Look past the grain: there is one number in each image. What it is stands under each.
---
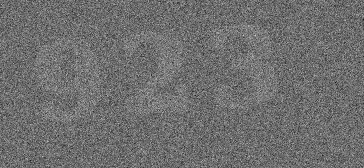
923
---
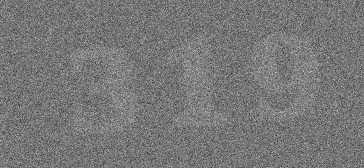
319
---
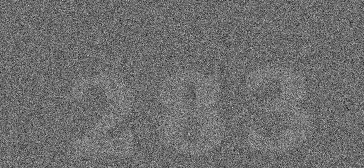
283
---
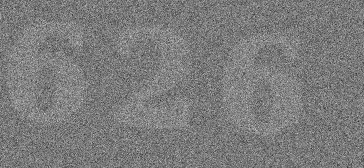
626
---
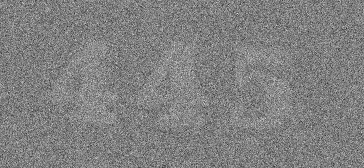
445
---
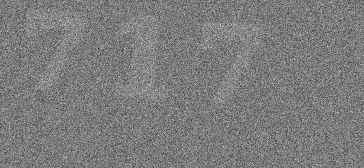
717
